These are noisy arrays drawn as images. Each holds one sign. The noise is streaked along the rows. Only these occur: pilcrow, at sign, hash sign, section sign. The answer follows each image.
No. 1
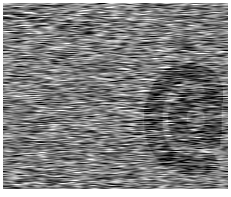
at sign
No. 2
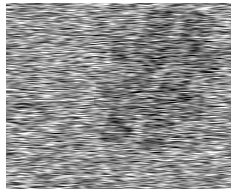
hash sign
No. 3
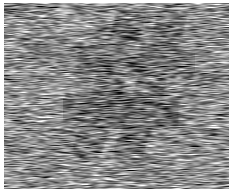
hash sign
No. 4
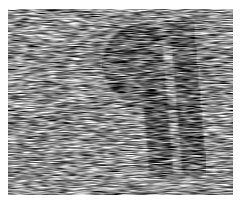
pilcrow
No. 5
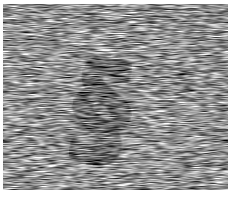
section sign
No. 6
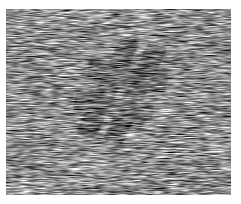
hash sign
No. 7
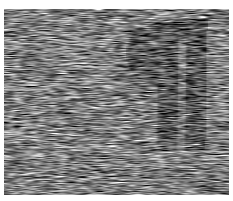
pilcrow
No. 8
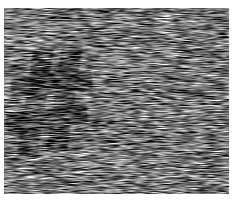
hash sign
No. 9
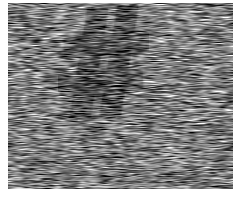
hash sign
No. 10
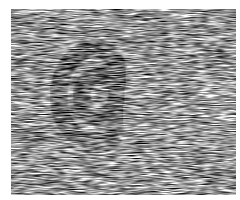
at sign
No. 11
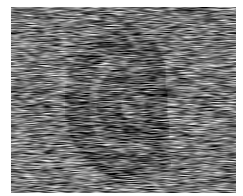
at sign
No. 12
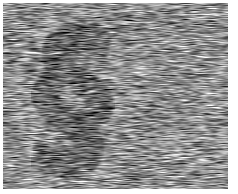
section sign
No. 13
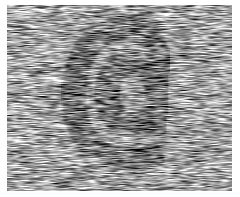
at sign
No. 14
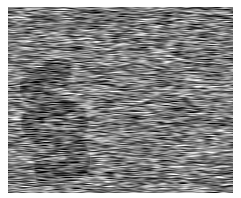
section sign
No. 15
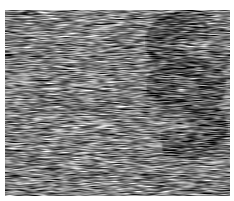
section sign
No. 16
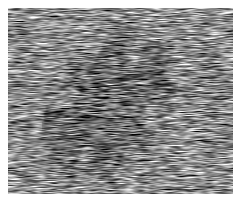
hash sign
